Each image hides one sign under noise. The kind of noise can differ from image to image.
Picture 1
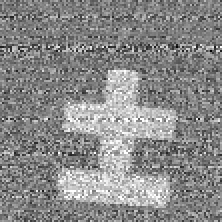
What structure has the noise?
rows of uneven size
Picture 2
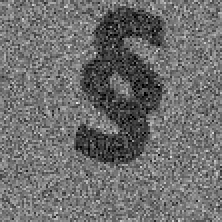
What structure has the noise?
independent entries
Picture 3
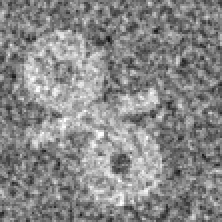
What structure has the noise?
blotchy
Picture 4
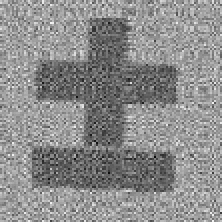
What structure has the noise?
low rank plus noise
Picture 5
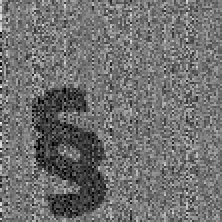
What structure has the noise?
columns of uneven size
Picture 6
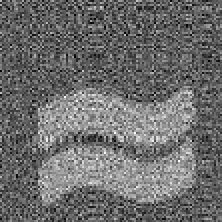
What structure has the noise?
low rank plus noise
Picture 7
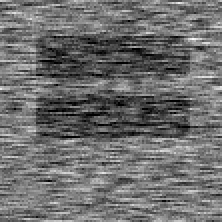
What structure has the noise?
streaked along the rows
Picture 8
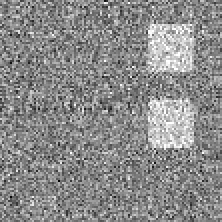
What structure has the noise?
low rank plus noise
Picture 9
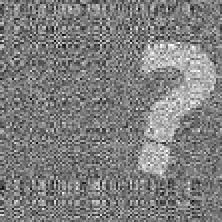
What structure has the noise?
low rank plus noise
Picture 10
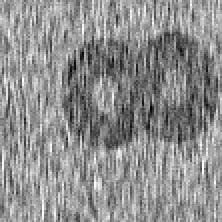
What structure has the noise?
streaked along the columns
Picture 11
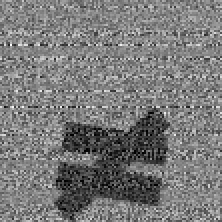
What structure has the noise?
rows of uneven size
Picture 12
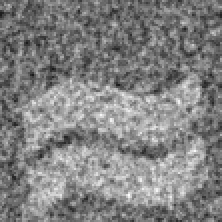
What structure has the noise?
blotchy
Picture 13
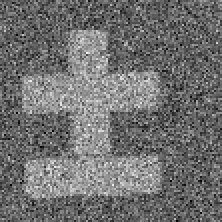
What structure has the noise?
independent entries
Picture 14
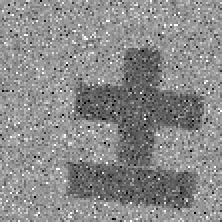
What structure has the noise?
heavy tails
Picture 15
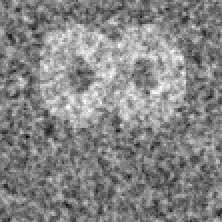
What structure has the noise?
blotchy
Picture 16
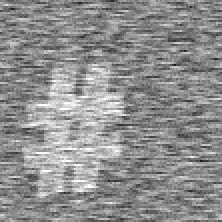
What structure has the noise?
streaked along the rows
